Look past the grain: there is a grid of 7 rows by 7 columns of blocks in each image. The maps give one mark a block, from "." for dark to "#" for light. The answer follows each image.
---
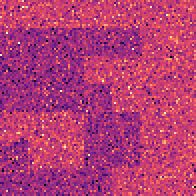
# # # # # # #
. . . . . # #
. . . # # # #
. . . . # # #
# # # . . # #
. # # . . # #
. . . . # # #
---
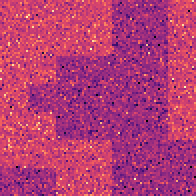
# # # # . . #
# # # # . . #
# # . . . . #
# . . . . . #
# # . . . . #
# # # # . . .
. . # # . . .
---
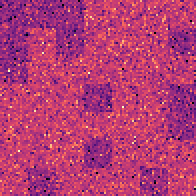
. . . # # # #
. # . # # # .
. # # # # # #
# # # . # # .
# # # # # # .
# # # . # # #
# . # # # . #
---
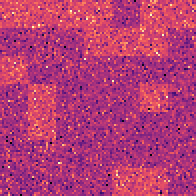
# # # # . # #
. . . # # # .
# . . . . . .
. # . . . # .
. # . . . . .
. . . . . . .
. . . . # # .
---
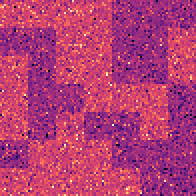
# # # # . . .
. . # # . . #
# . # # . . #
# . . # # # .
# . # . . # .
. # # # . . .
# # # # # . .
